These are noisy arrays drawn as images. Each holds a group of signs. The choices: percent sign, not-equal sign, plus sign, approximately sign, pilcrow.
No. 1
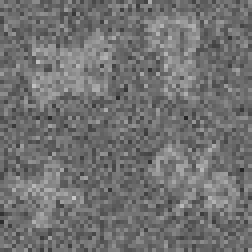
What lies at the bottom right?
percent sign
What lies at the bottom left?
plus sign
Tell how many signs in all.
4
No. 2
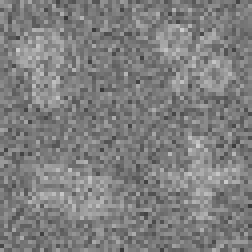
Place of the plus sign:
bottom right
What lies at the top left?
pilcrow
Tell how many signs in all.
4
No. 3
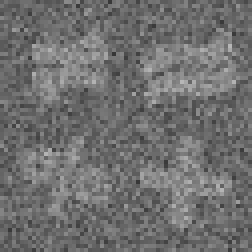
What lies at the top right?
approximately sign
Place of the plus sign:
bottom right
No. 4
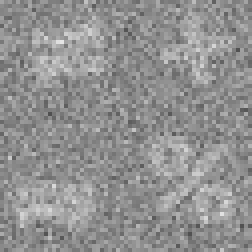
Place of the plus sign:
top right
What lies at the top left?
not-equal sign
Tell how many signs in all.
4
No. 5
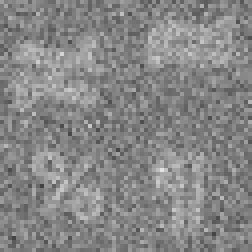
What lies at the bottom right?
pilcrow
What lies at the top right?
approximately sign
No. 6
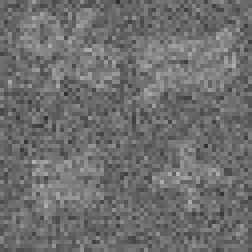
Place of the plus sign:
bottom right
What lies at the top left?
percent sign
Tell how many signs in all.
4
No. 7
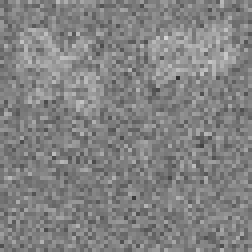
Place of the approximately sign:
top right
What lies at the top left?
percent sign
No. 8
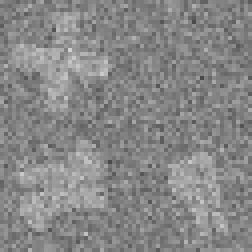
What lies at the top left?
plus sign
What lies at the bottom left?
not-equal sign
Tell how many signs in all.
3
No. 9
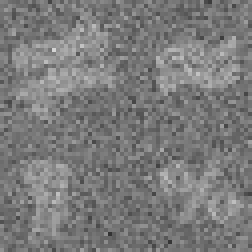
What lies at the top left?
not-equal sign
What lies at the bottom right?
percent sign
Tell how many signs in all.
4
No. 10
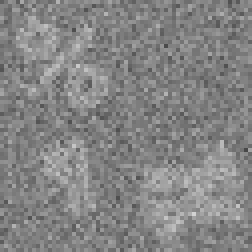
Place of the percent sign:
top left
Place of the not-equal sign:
bottom right
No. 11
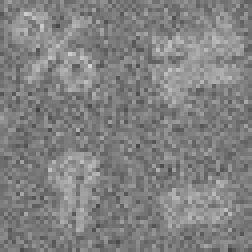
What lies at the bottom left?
pilcrow
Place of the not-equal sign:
top right
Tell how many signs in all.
4
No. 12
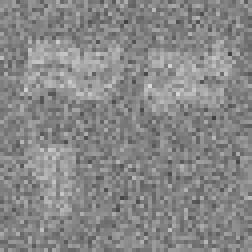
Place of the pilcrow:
bottom left
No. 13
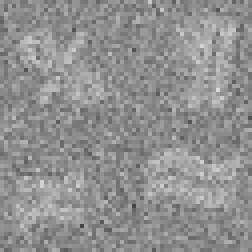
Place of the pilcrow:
top right
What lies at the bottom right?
approximately sign
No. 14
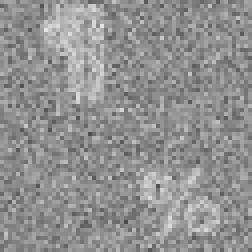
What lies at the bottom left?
nothing
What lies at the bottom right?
percent sign
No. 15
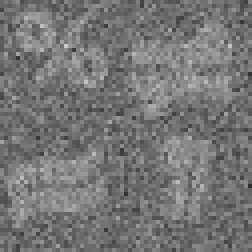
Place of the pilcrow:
bottom right
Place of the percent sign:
top left
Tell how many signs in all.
4
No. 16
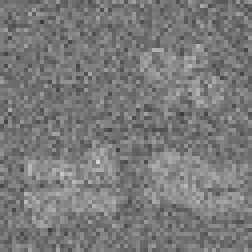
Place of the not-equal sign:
bottom left
